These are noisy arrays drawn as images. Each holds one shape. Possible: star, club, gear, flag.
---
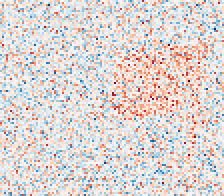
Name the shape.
flag
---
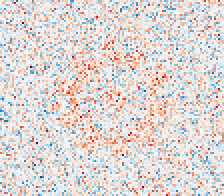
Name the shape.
gear
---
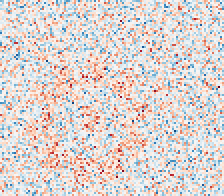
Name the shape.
gear
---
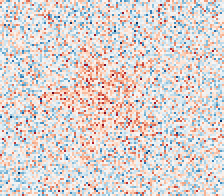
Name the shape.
star
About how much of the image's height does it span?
two thirds
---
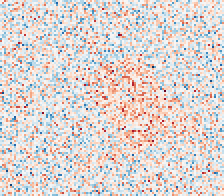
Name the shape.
flag
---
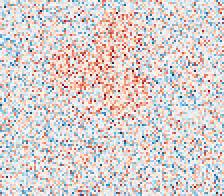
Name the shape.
club
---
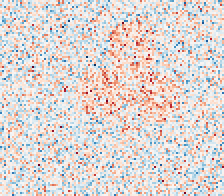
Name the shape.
club
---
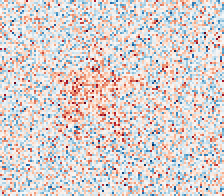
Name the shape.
star
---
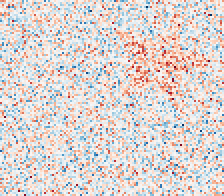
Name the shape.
star
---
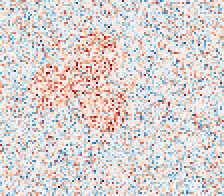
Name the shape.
club
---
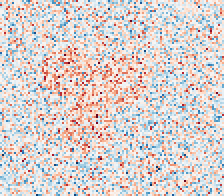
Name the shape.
club
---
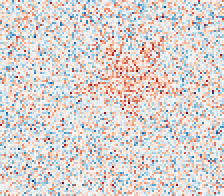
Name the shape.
star
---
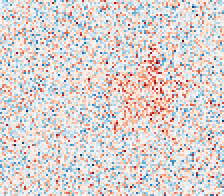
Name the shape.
star
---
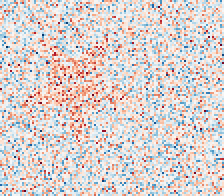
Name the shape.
star
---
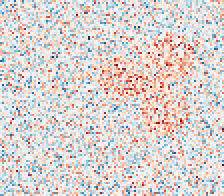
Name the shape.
club
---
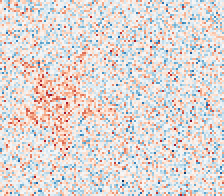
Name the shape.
star
